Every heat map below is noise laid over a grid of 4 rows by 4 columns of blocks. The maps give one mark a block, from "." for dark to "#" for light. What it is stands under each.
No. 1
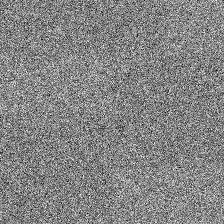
...#
##..
....
..##
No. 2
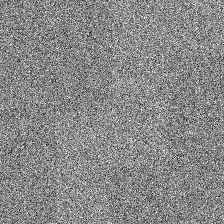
..##
..#.
.##.
.#..
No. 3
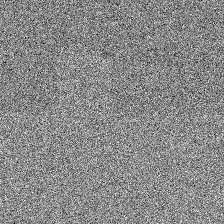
....
.#..
####
####
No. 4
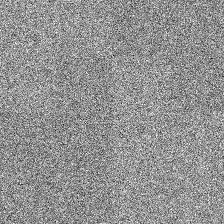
##..
#.#.
..##
..##
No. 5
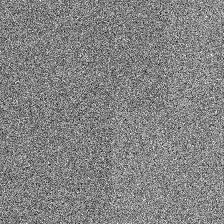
...#
...#
..##
..##
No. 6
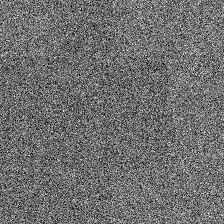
#.##
...#
...#
..##
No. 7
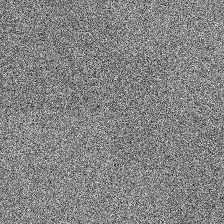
..##
...#
##..
###.
